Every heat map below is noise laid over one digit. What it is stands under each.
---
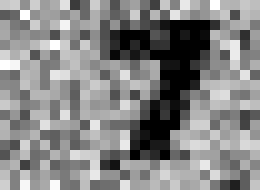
7
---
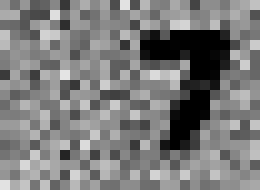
7
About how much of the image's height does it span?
two thirds
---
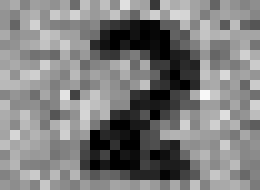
2
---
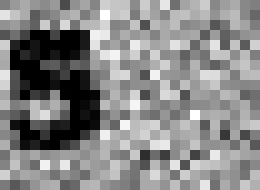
5
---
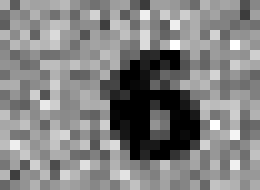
6
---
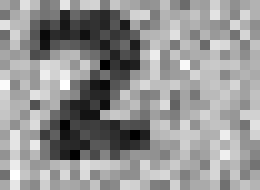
2
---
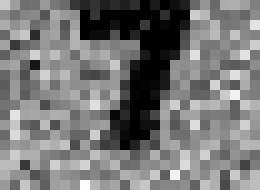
7
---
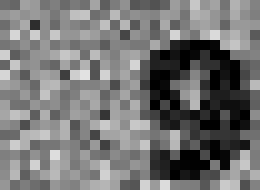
9
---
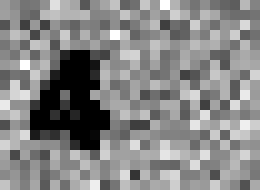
4
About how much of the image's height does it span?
half
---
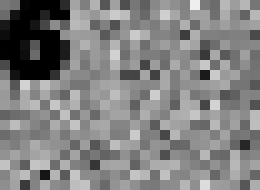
6
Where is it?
top left
